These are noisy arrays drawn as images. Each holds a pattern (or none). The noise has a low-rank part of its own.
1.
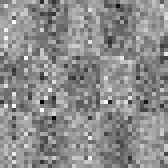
a checkerboard
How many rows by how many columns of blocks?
3 by 5
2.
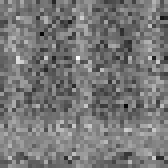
bands of rows crossing bands of columns
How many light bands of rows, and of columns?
1 and 3
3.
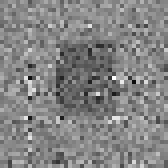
one block
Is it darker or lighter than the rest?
darker
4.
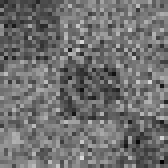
blocks along the diagonal
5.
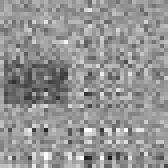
one block
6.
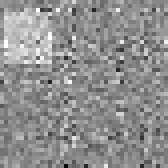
one block
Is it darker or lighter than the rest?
lighter
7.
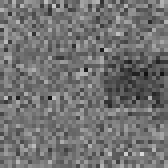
one block
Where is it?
middle right
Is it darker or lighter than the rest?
darker
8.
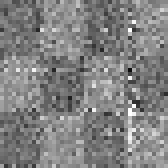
a checkerboard
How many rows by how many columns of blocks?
3 by 4
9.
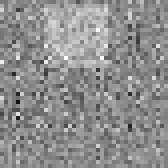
one block
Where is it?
top middle
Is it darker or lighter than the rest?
lighter
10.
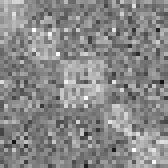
blocks along the diagonal
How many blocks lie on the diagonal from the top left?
5
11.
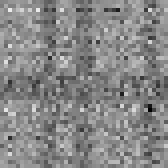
bands of rows crossing bands of columns
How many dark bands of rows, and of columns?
1 and 3
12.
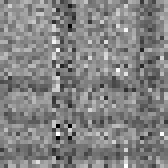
bands of rows crossing bands of columns
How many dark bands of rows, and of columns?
3 and 2
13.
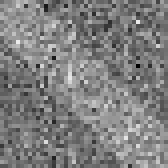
a diagonal band
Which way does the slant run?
top left to bottom right
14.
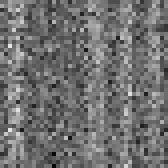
bands of columns
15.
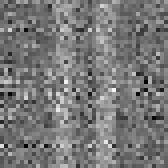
bands of columns
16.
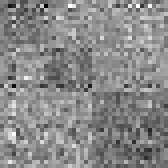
blocks along the diagonal
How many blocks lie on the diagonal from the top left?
3
